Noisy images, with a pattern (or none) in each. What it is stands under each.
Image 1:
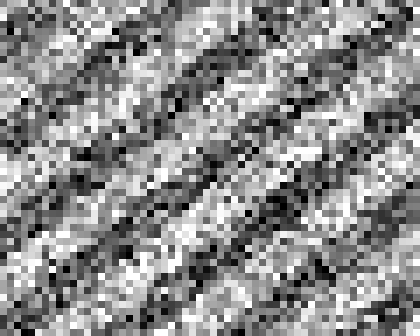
diagonal stripes
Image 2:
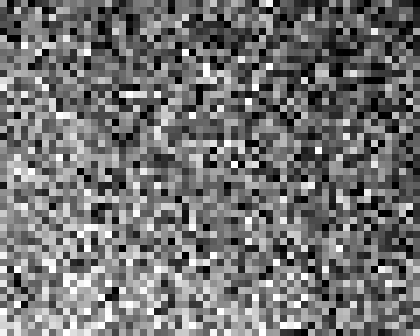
a smooth slope
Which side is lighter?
bottom left
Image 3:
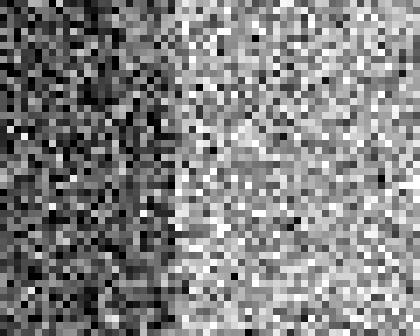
a sharp edge
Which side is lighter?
right
